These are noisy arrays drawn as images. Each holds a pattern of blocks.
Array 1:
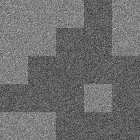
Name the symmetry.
mirrored about the diagonal from the top left
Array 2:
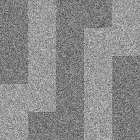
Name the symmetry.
the same after a half turn
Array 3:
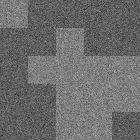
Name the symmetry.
mirrored about the diagonal from the top left
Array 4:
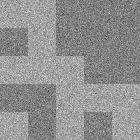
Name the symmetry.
mirrored about the diagonal from the bottom left
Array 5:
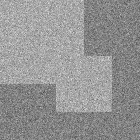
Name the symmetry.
mirrored about the diagonal from the top left
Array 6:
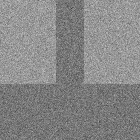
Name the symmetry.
left and right mirror each other
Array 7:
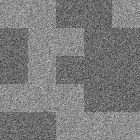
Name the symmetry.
no symmetry
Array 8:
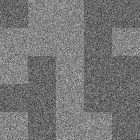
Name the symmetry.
no symmetry
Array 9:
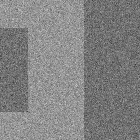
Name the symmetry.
top and bottom mirror each other
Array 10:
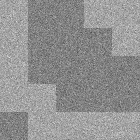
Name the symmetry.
mirrored about the diagonal from the bottom left
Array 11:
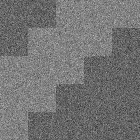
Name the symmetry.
mirrored about the diagonal from the top left
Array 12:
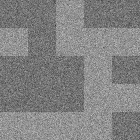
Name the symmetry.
no symmetry
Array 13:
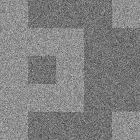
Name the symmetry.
top and bottom mirror each other
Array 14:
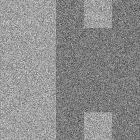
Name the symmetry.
top and bottom mirror each other
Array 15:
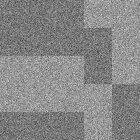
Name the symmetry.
no symmetry
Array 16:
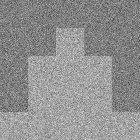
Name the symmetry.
left and right mirror each other
